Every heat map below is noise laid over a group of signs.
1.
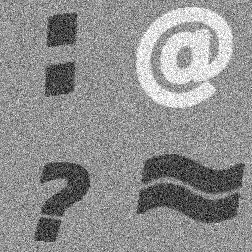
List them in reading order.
top left: dark colon; top right: light at sign; bottom left: dark question mark; bottom right: dark approximately sign
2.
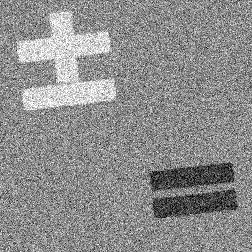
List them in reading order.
top left: light plus-minus sign; bottom right: dark equals sign
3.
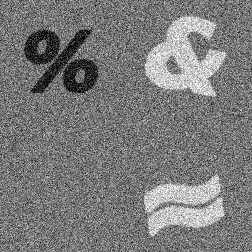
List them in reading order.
top left: dark percent sign; top right: light ampersand; bottom right: light approximately sign
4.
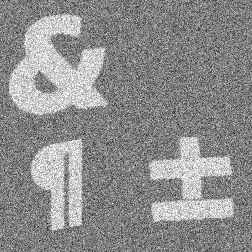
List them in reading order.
top left: light ampersand; bottom left: light pilcrow; bottom right: light plus-minus sign
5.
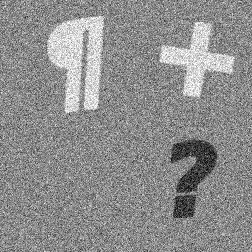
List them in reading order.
top left: light pilcrow; top right: light plus sign; bottom right: dark question mark
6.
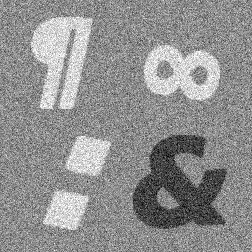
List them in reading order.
top left: light pilcrow; top right: light infinity sign; bottom left: light colon; bottom right: dark ampersand
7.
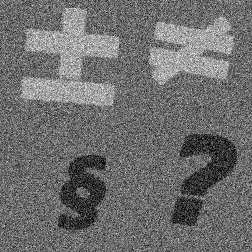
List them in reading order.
top left: light plus-minus sign; top right: light not-equal sign; bottom left: dark section sign; bottom right: dark question mark
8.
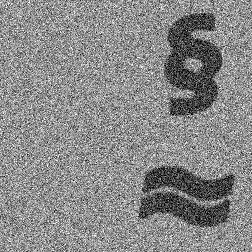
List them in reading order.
top right: dark section sign; bottom right: dark approximately sign
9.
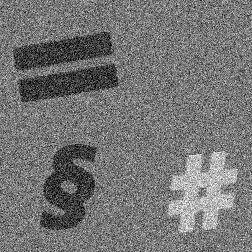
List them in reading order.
top left: dark equals sign; bottom left: dark section sign; bottom right: light hash sign
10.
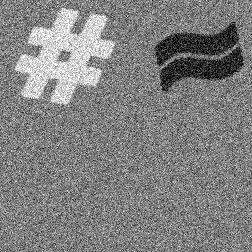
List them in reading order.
top left: light hash sign; top right: dark approximately sign
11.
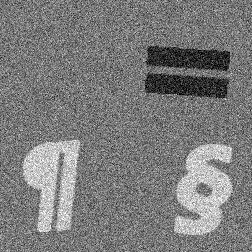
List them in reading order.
top right: dark equals sign; bottom left: light pilcrow; bottom right: light section sign
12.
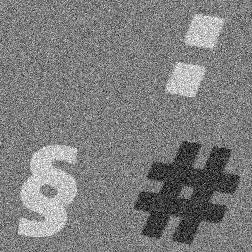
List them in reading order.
top right: light colon; bottom left: light section sign; bottom right: dark hash sign
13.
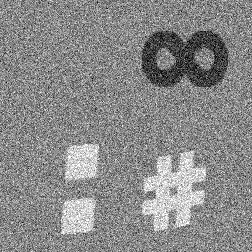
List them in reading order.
top right: dark infinity sign; bottom left: light colon; bottom right: light hash sign
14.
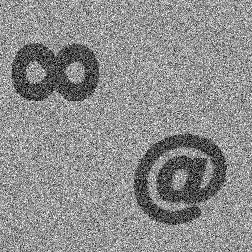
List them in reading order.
top left: dark infinity sign; bottom right: dark at sign
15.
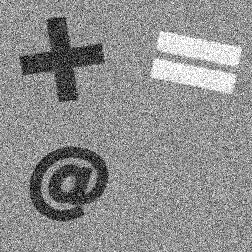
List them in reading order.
top left: dark plus sign; top right: light equals sign; bottom left: dark at sign
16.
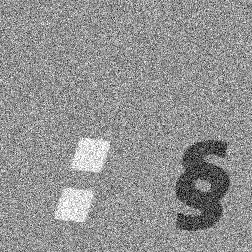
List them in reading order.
bottom left: light colon; bottom right: dark section sign
